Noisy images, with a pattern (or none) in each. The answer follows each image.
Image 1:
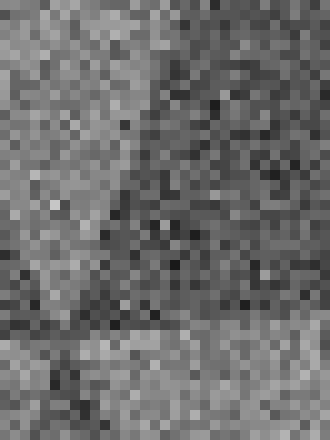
spokes from one point
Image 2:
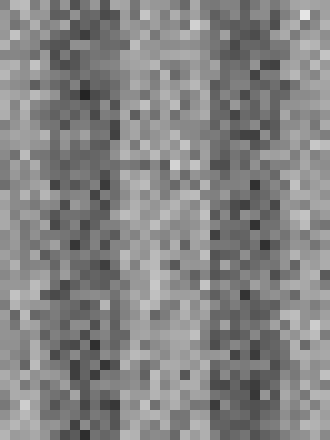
vertical stripes
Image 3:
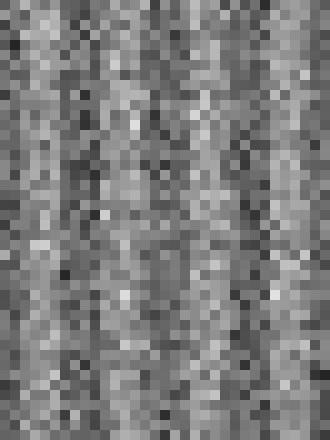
vertical stripes
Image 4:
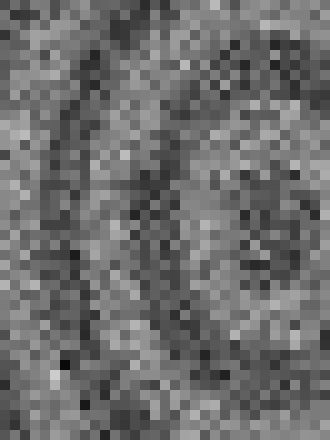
rings round one point
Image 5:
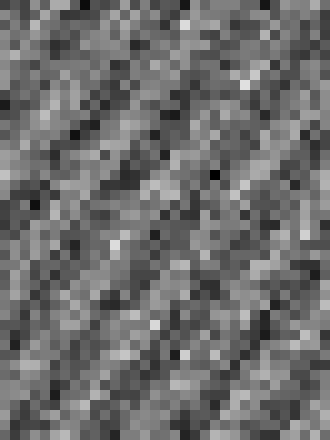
diagonal stripes
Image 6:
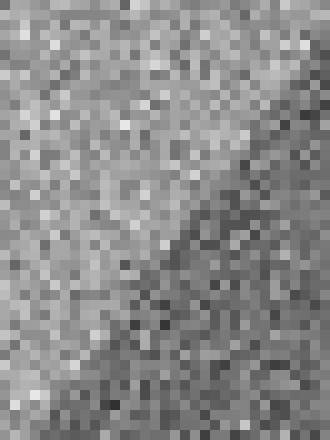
a sharp edge
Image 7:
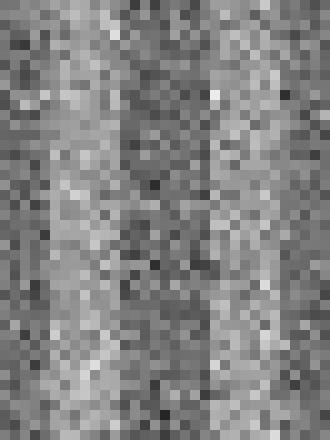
vertical stripes
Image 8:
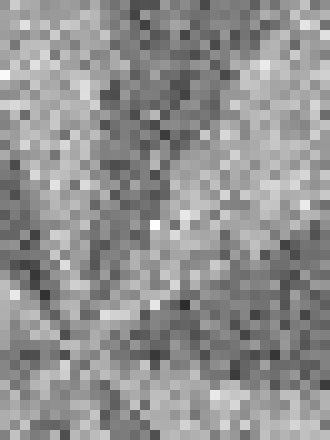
spokes from one point
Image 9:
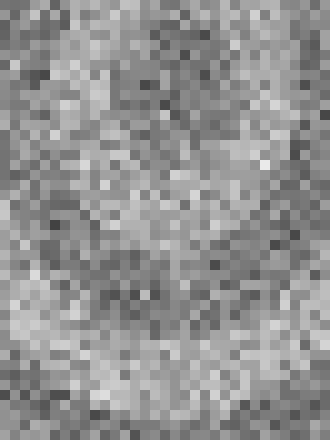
rings round one point
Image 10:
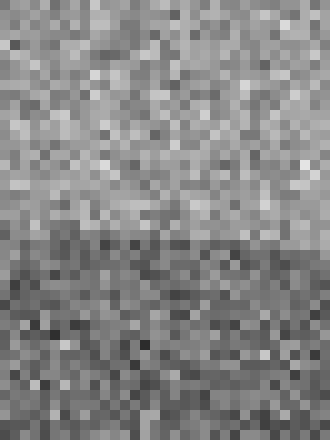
a sharp edge
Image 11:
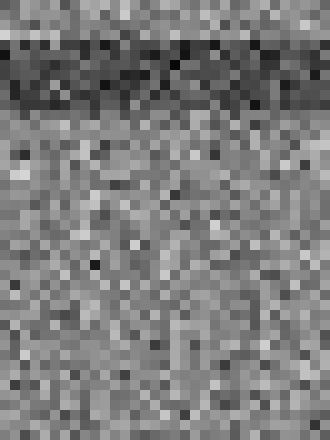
one horizontal stripe
